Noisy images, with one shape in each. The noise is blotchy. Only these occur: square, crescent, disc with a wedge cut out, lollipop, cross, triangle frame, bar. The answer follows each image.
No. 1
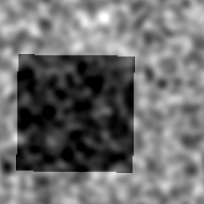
square
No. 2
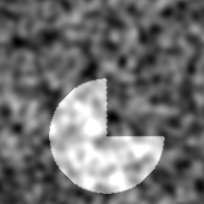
disc with a wedge cut out
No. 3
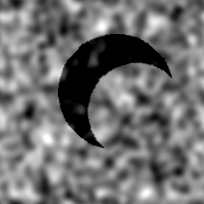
crescent
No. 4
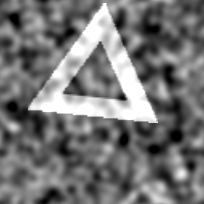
triangle frame
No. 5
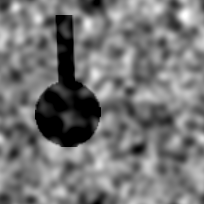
lollipop
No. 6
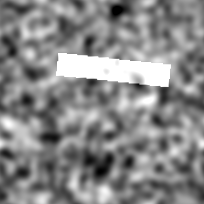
bar
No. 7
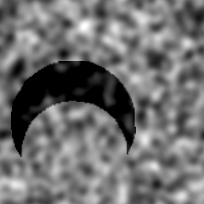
crescent
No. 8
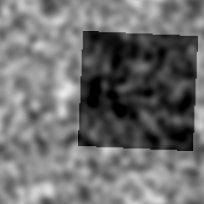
square
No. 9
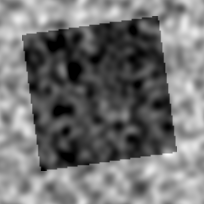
square
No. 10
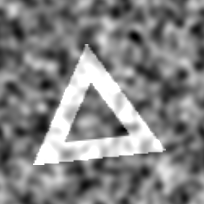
triangle frame
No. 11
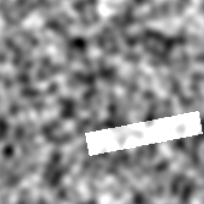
bar
